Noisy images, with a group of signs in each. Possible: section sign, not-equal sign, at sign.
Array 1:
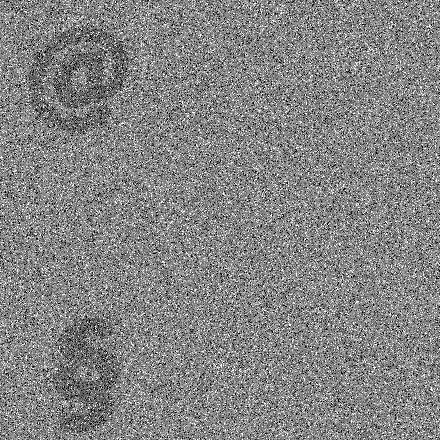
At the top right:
nothing
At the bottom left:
section sign
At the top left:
at sign
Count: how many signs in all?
2
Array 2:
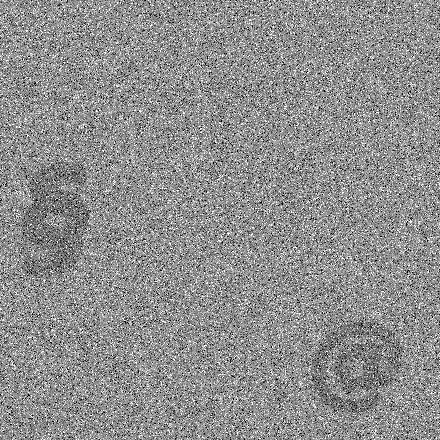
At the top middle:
nothing
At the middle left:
section sign
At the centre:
nothing
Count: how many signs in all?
2
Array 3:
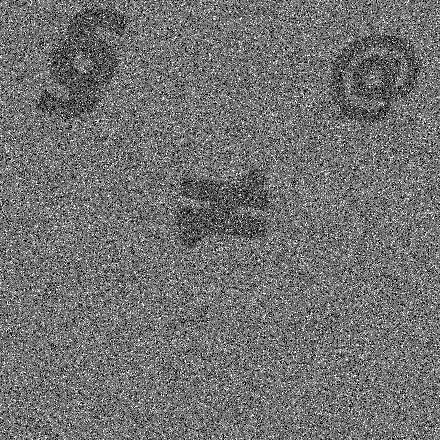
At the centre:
not-equal sign
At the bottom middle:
nothing
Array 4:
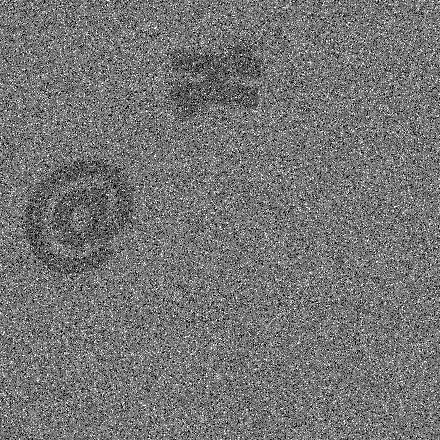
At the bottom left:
nothing
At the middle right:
nothing
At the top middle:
not-equal sign
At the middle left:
at sign
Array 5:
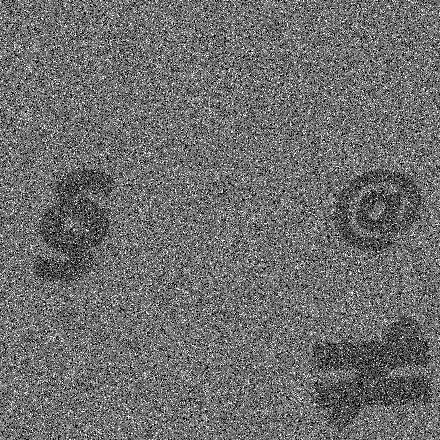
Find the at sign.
middle right
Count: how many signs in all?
3
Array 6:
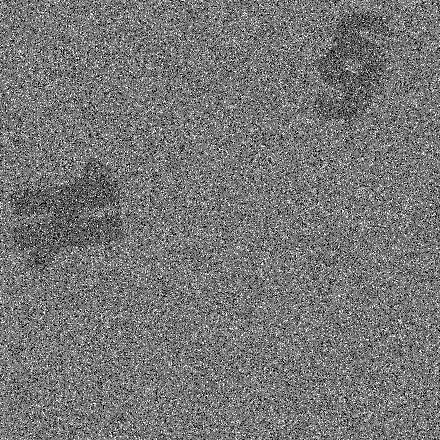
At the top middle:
nothing
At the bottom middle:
nothing
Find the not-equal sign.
middle left
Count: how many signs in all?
2
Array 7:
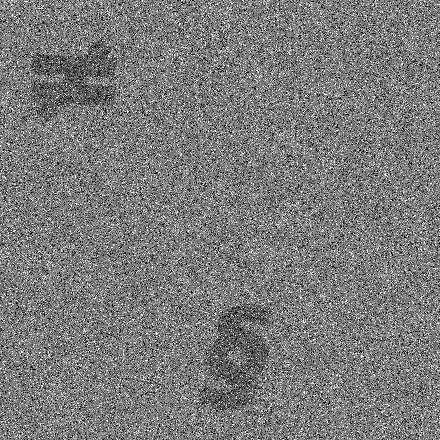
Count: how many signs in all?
2
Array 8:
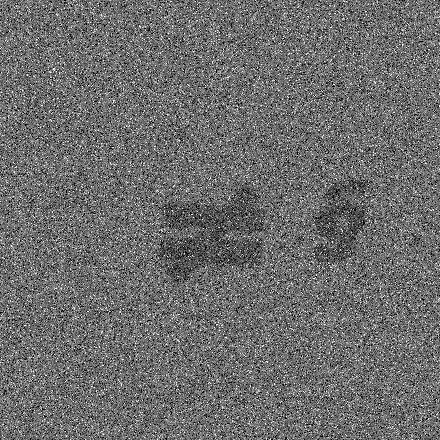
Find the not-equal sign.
centre
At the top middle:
nothing
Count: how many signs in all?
2
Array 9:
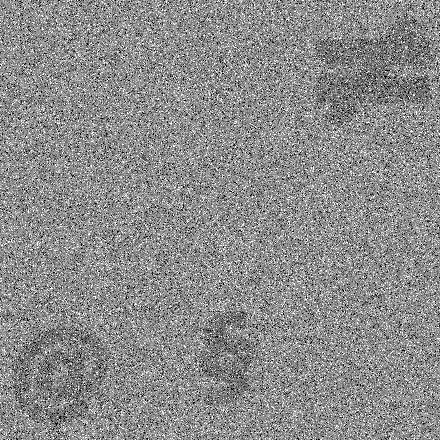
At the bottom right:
nothing
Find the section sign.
bottom middle
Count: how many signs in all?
3
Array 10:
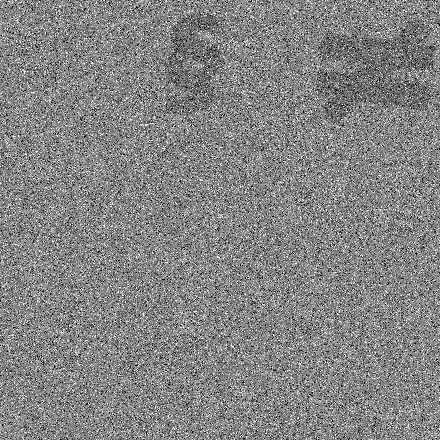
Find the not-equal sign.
top right
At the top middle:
section sign
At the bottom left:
nothing
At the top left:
nothing
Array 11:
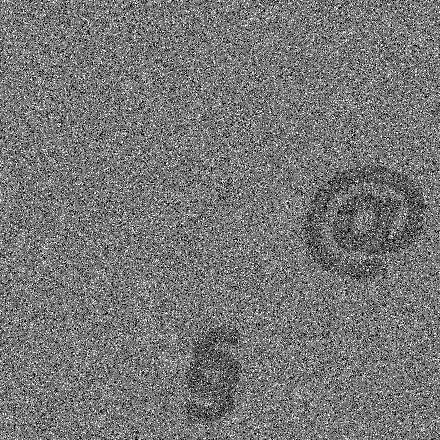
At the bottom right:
nothing
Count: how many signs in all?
2
